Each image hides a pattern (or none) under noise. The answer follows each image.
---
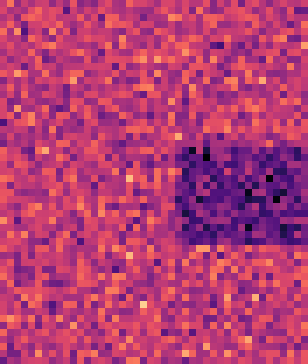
one block
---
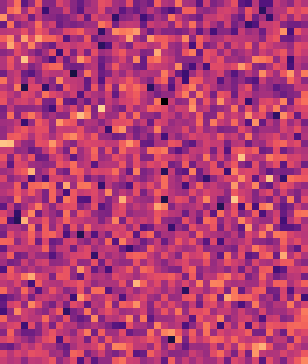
only noise
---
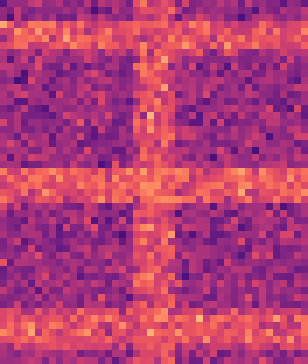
bands of rows crossing bands of columns
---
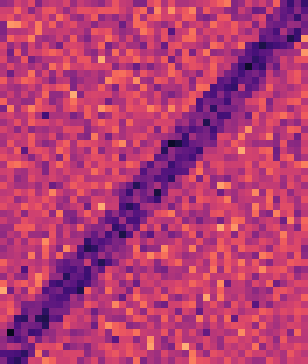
a diagonal band
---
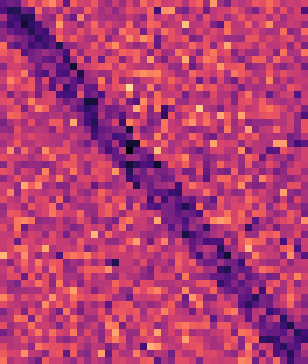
a diagonal band
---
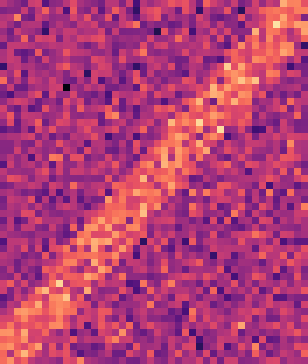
a diagonal band
